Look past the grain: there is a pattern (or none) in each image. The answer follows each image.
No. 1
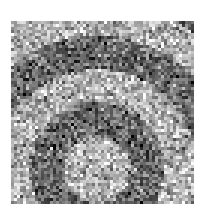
rings round one point
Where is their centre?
bottom middle
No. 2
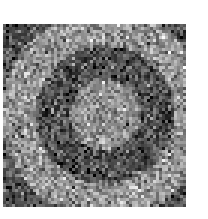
rings round one point
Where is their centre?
centre
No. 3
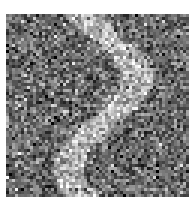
a wavy band
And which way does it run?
top to bottom
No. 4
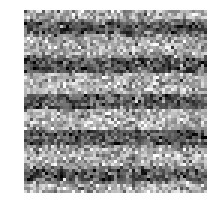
horizontal stripes
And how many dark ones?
5
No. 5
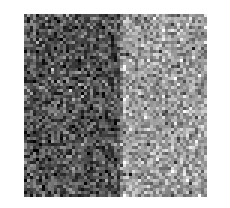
a sharp edge
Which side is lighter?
right
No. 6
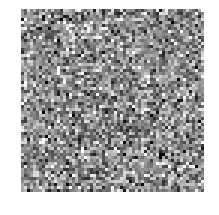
only noise
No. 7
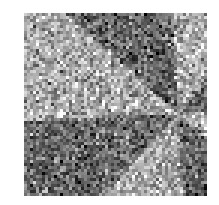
spokes from one point
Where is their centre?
middle right
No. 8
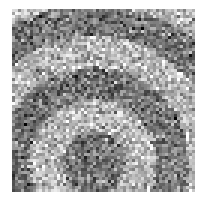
rings round one point
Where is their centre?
bottom middle
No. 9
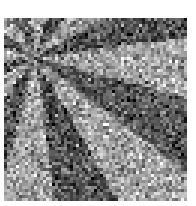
spokes from one point
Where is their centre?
top left
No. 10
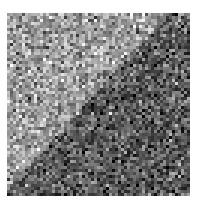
a sharp edge
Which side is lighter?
top left
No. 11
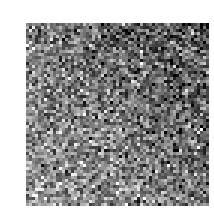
a smooth slope
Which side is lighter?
bottom left
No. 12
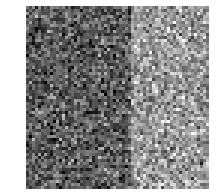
a sharp edge
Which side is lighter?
right
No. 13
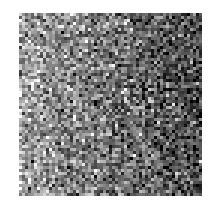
a smooth slope
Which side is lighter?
left
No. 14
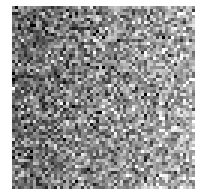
a smooth slope
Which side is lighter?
right
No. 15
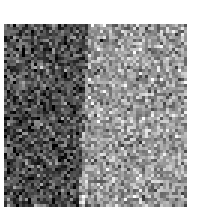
a sharp edge
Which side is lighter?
right
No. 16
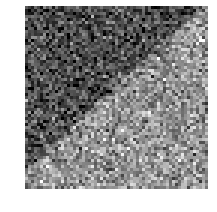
a sharp edge
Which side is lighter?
bottom right
